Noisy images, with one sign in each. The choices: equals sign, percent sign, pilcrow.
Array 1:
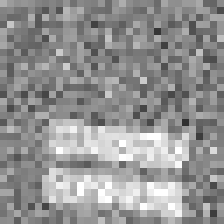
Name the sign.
equals sign
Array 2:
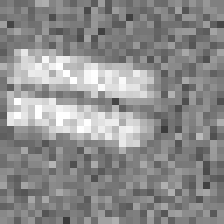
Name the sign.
equals sign
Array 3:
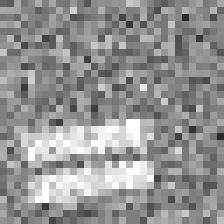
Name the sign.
equals sign
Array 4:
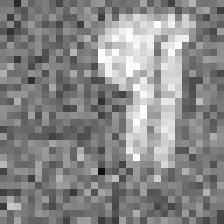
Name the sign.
pilcrow
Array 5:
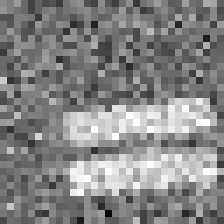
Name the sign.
equals sign
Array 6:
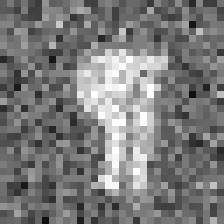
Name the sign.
pilcrow
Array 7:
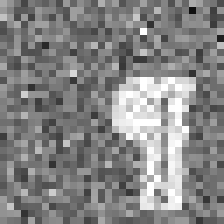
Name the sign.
pilcrow
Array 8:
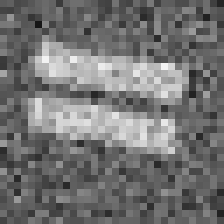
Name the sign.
equals sign
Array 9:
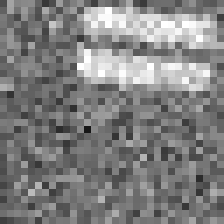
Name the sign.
equals sign
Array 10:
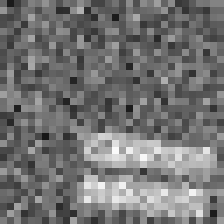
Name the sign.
equals sign
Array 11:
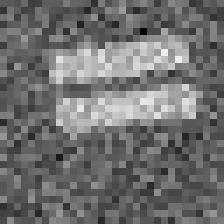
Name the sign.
equals sign
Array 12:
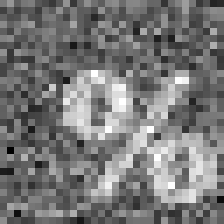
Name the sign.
percent sign
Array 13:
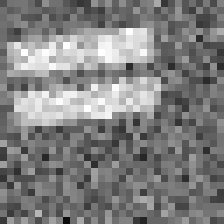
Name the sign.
equals sign
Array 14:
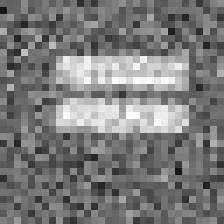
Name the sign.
equals sign
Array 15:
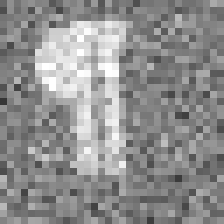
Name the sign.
pilcrow
